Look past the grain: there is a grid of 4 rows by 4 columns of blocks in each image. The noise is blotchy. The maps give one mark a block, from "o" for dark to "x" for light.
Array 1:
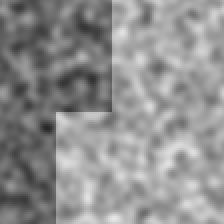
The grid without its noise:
o o x x
o o x x
o x x x
o x x x
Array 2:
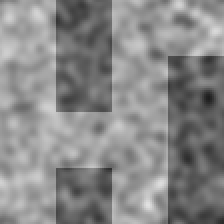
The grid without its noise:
x o x x
x o x o
x x x o
x o x o
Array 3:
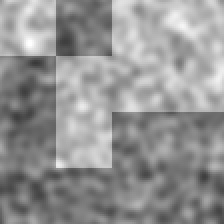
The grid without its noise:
x o x x
o x x x
o x o o
o o o o
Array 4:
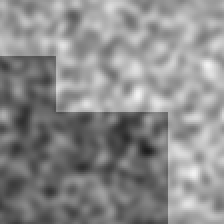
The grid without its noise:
x x x x
o x x x
o o o x
o o o x
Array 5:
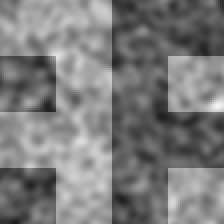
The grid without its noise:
x x o o
o x o x
x x o o
o x o x
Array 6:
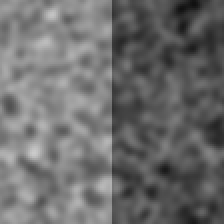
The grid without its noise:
x x o o
x x o o
x x o o
x x o o
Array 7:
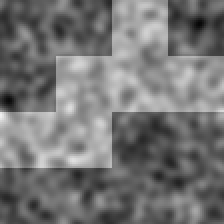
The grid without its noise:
o o x o
o x x x
x x o o
o o o o
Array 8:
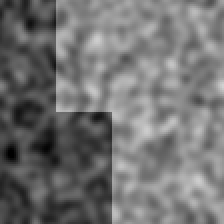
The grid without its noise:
o x x x
o x x x
o o x x
o o x x
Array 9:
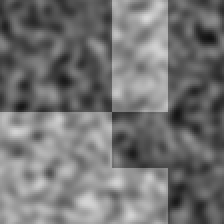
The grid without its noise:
o o x o
o o x o
x x o o
x x x o
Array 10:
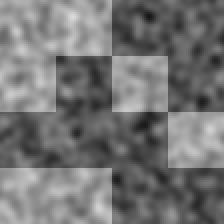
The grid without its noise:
x x o o
x o x o
o o o x
x x o o
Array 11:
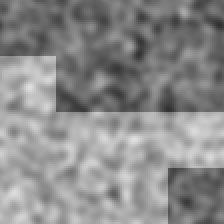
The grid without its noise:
o o o o
x o o o
x x x x
x x x o
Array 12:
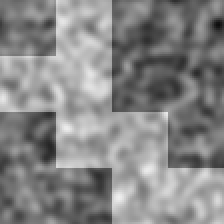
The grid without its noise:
o x o o
x x o o
o x x o
o o x x
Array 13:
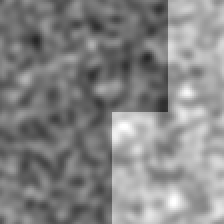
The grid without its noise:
o o o x
o o o x
o o x x
o o x x
